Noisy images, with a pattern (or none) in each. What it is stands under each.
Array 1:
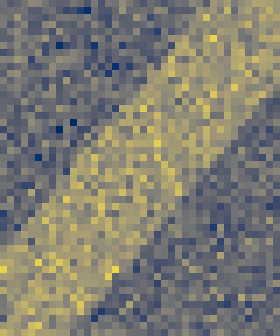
a diagonal band
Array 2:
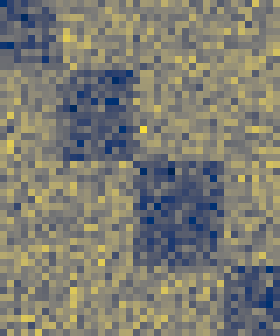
blocks along the diagonal
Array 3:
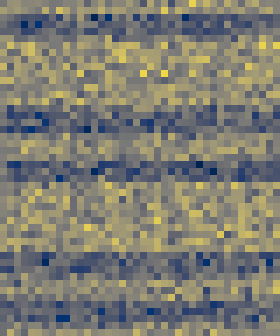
bands of rows
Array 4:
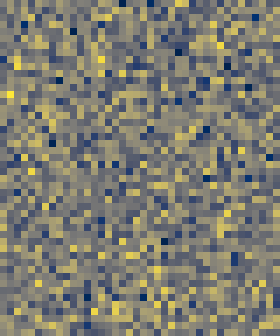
only noise
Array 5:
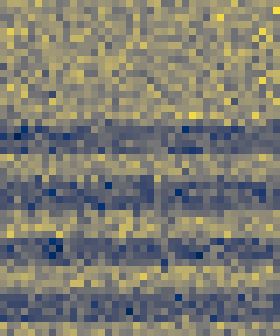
bands of rows
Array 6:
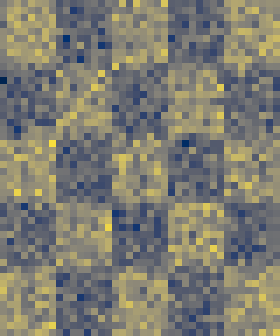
a checkerboard
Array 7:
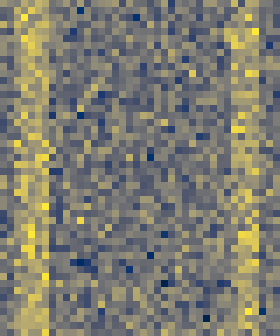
bands of columns
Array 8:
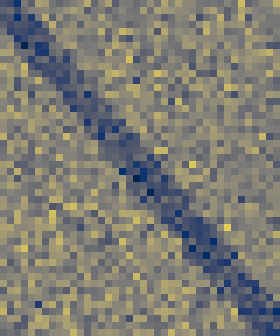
a diagonal band
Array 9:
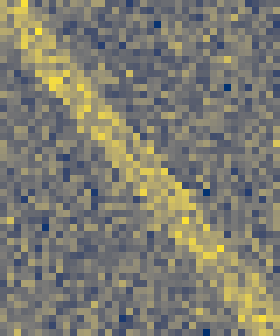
a diagonal band
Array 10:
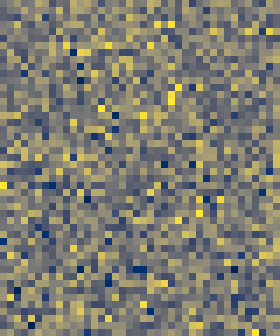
only noise
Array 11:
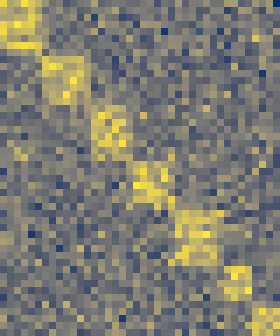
blocks along the diagonal
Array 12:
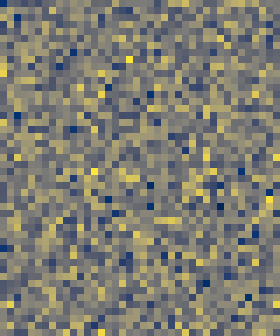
only noise
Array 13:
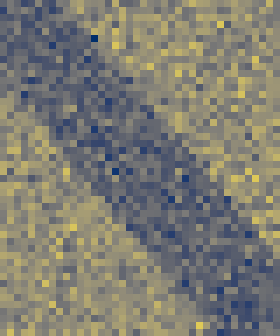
a diagonal band
